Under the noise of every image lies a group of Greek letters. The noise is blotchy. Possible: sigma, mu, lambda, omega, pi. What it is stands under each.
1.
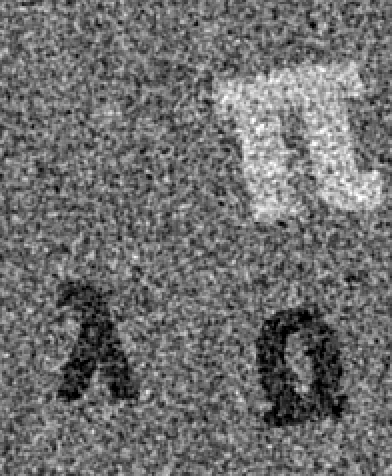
top right: light pi; bottom left: dark lambda; bottom right: dark omega
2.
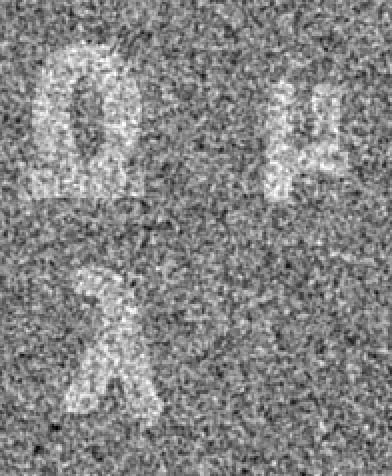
top left: light omega; top right: light mu; bottom left: light lambda
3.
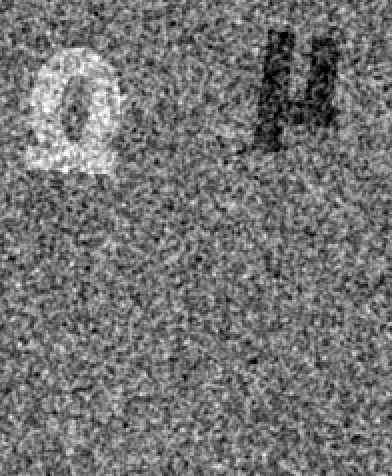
top left: light omega; top right: dark mu
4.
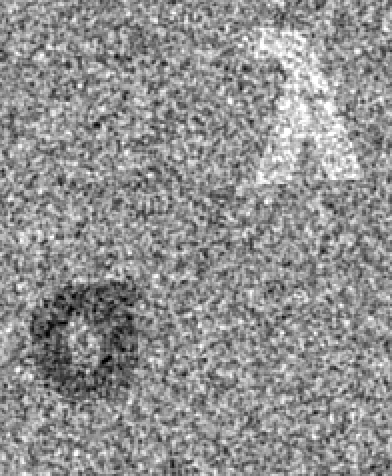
top right: light lambda; bottom left: dark sigma
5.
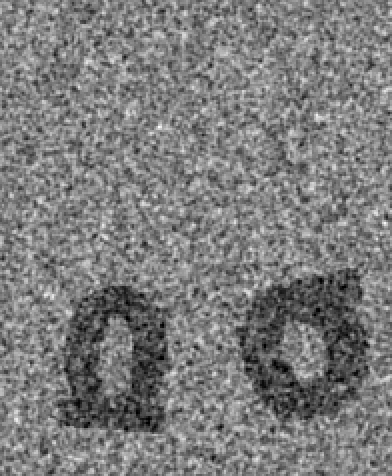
bottom left: dark omega; bottom right: dark sigma
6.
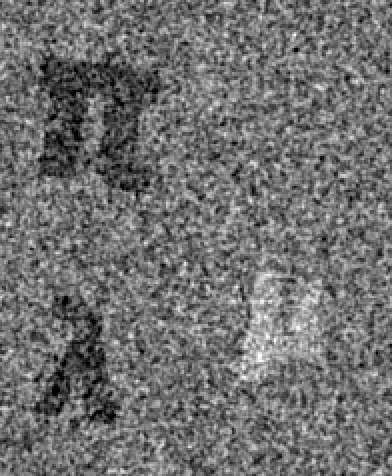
top left: dark pi; bottom left: dark lambda; bottom right: light mu
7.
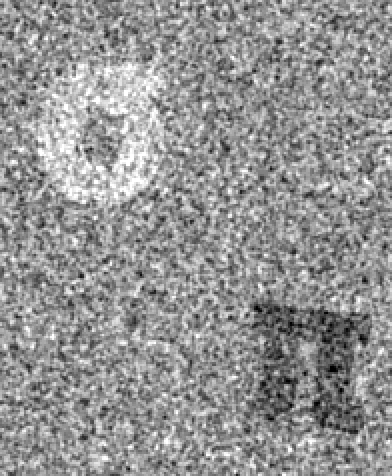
top left: light sigma; bottom right: dark pi
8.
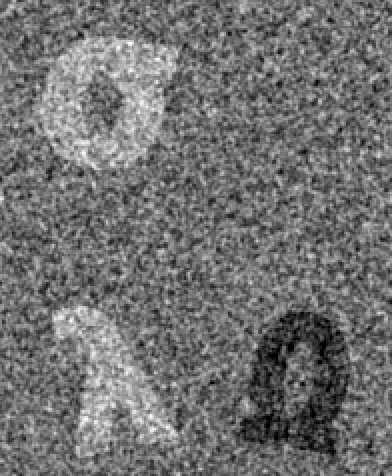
top left: light sigma; bottom left: light lambda; bottom right: dark omega
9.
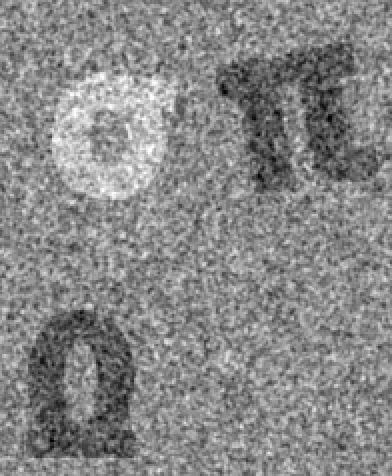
top left: light sigma; top right: dark pi; bottom left: dark omega
